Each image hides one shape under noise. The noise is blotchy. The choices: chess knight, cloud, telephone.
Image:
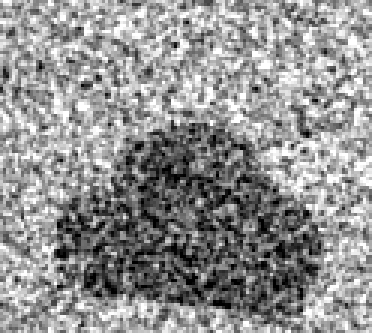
cloud
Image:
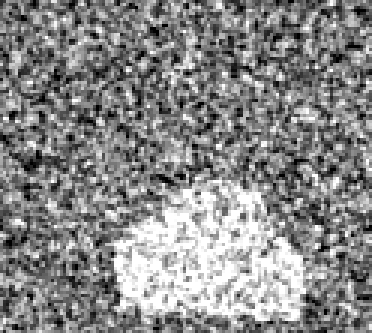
cloud
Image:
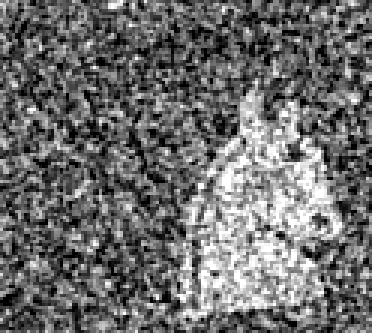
chess knight
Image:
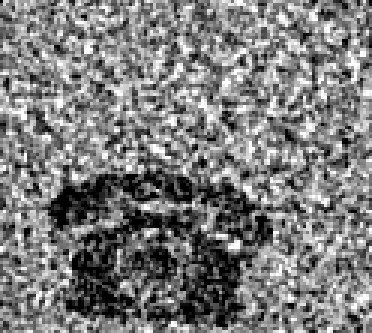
telephone
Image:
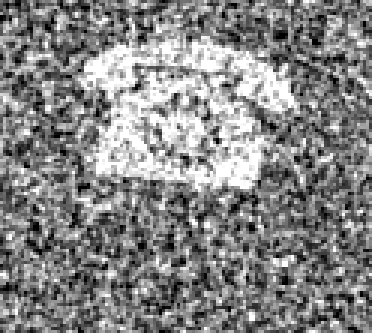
telephone
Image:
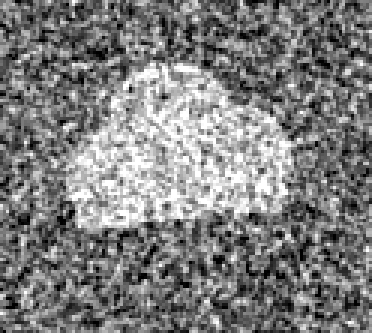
cloud
